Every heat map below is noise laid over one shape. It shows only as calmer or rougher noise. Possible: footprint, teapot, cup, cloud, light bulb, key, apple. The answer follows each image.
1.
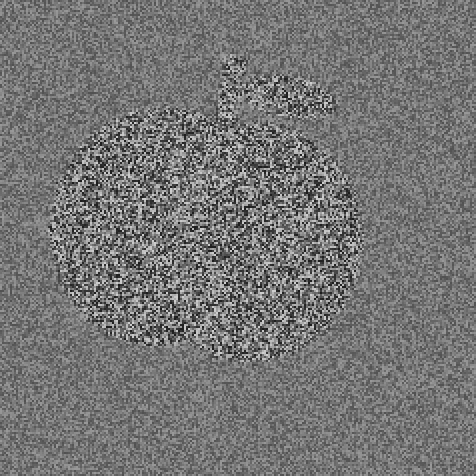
apple
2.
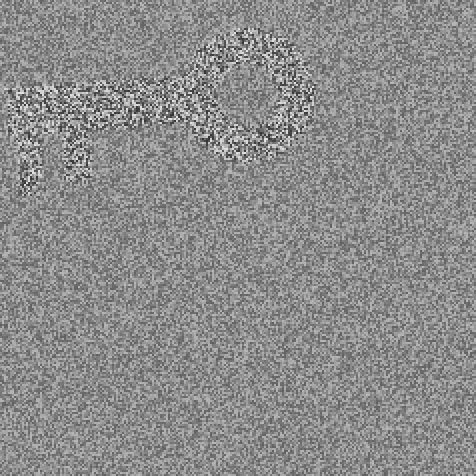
key
